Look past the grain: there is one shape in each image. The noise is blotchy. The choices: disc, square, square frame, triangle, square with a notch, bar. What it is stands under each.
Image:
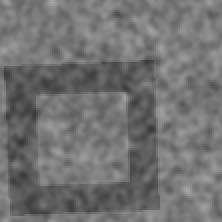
square frame
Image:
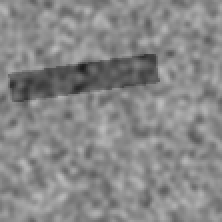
bar
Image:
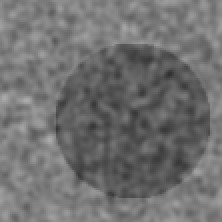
disc
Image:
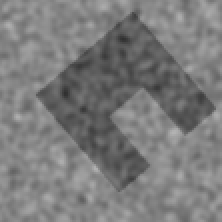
square with a notch
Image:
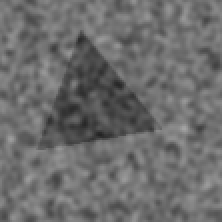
triangle
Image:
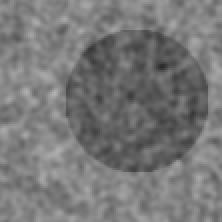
disc
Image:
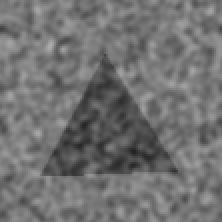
triangle
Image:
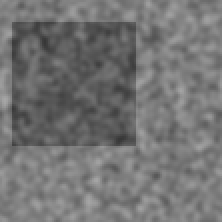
square
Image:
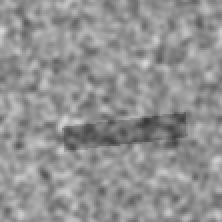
bar
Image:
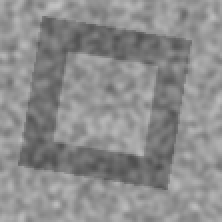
square frame
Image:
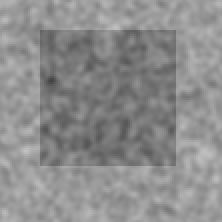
square
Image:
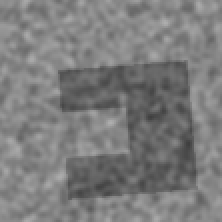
square with a notch
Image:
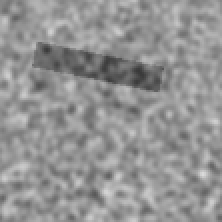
bar
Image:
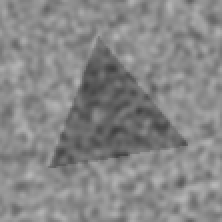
triangle
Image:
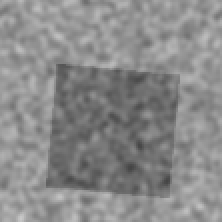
square
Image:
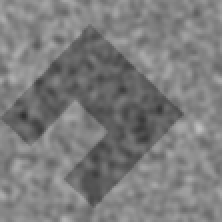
square with a notch
